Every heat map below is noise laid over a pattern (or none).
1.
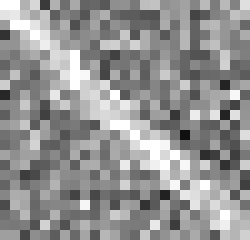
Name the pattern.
a diagonal band
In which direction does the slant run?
top left to bottom right
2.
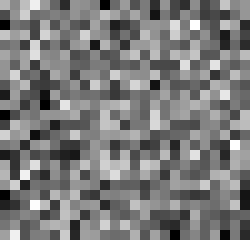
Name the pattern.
only noise
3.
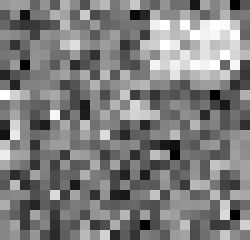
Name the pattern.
one block
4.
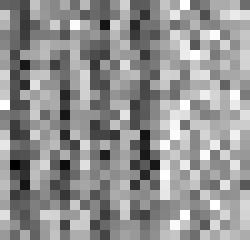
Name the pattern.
bands of columns
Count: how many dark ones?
4
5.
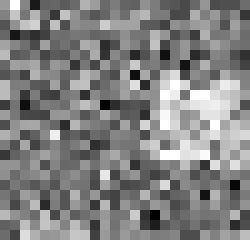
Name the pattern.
one block
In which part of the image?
middle right
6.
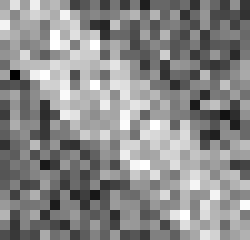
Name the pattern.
a diagonal band
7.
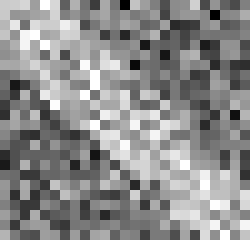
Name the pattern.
a diagonal band
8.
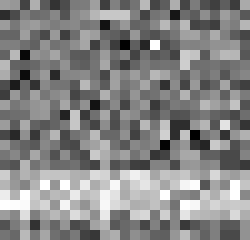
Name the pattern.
one band of rows
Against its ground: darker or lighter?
lighter
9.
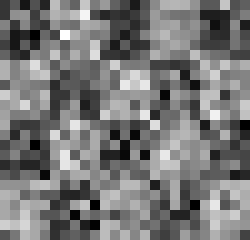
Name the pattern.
a checkerboard
